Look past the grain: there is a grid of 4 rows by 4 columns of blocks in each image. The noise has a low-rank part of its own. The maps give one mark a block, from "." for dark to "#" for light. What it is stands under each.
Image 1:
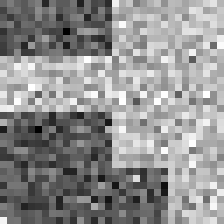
..##
####
..##
...#
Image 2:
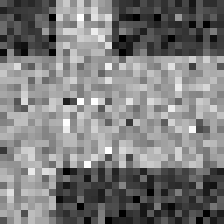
.#..
####
####
#...
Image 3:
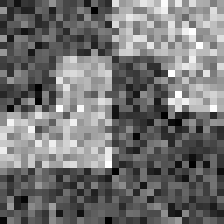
..##
.#.#
##..
....
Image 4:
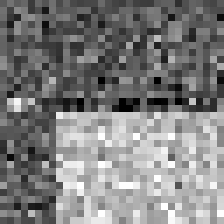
....
....
.###
.###
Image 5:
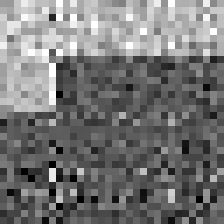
####
#...
....
....
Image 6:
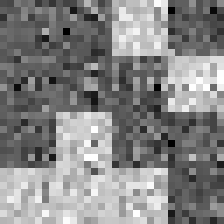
..#.
...#
.#..
###.
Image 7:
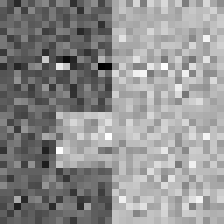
..##
..##
.###
..##
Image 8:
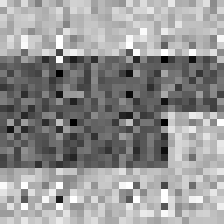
####
....
...#
####
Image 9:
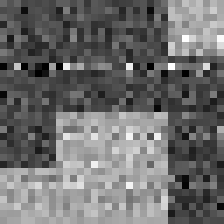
...#
....
.##.
###.
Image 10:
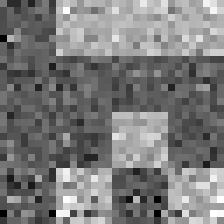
.###
....
..#.
.#.#
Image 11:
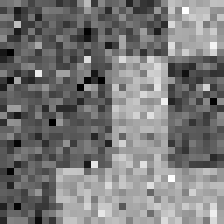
...#
..#.
..#.
.###
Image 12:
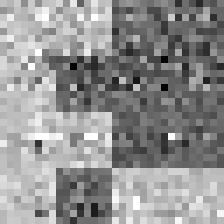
##..
#...
##..
#.##
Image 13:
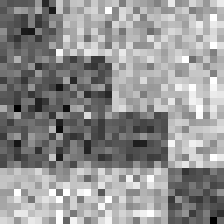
.###
..##
...#
###.
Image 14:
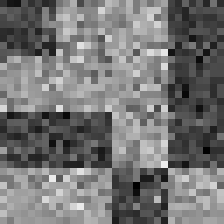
.##.
###.
..#.
##.#
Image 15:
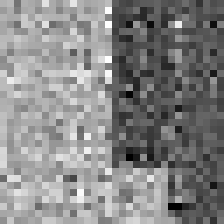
##..
##..
##..
###.
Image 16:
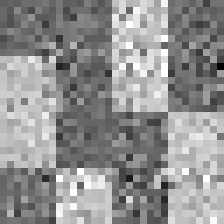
..#.
#.#.
#..#
.#.#
